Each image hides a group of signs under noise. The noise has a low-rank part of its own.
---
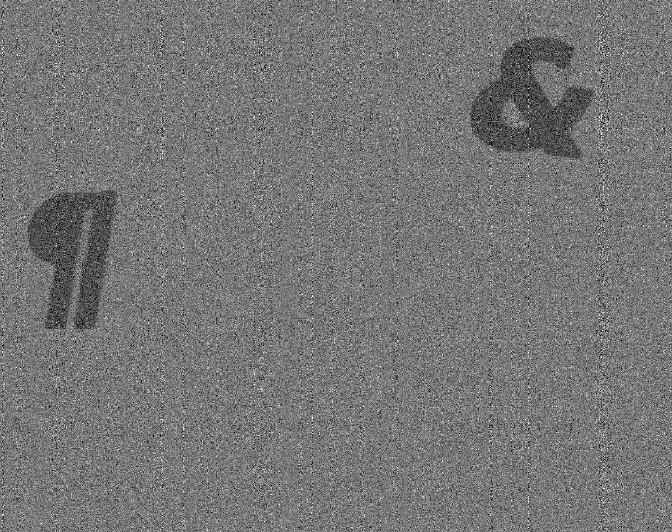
top right: dark ampersand; middle left: dark pilcrow
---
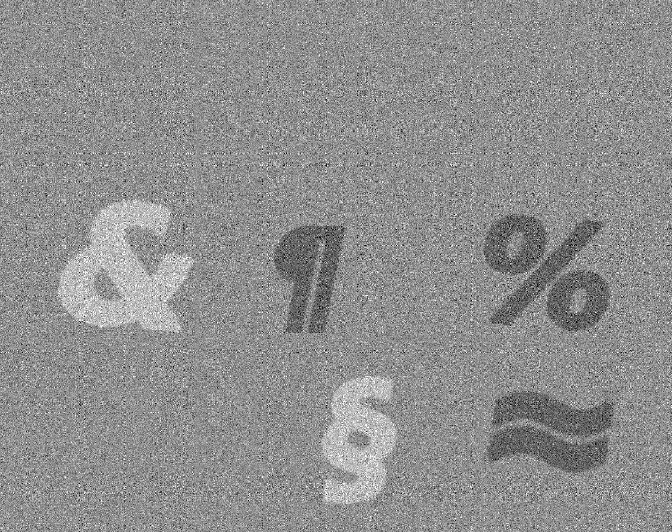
middle left: light ampersand; centre: dark pilcrow; middle right: dark percent sign; bottom middle: light section sign; bottom right: dark approximately sign
